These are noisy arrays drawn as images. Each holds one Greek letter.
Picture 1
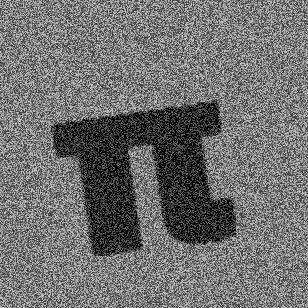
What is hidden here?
dark pi
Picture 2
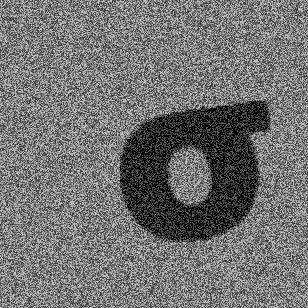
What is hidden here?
dark sigma
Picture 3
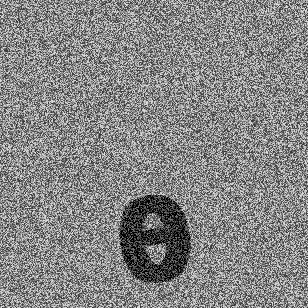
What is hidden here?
dark theta, bottom middle
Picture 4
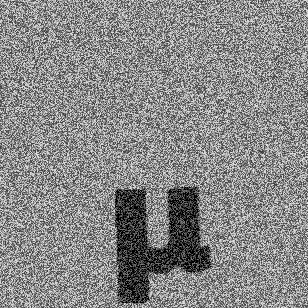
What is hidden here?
dark mu, bottom middle
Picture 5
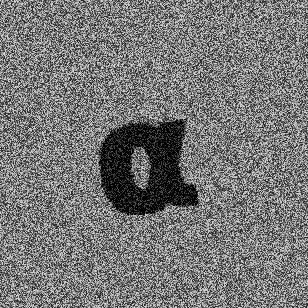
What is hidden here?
dark alpha, centre
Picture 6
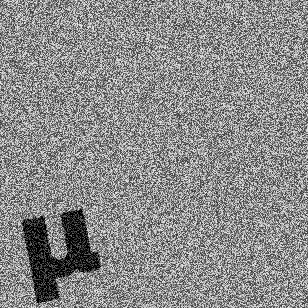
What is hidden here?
dark mu, bottom left
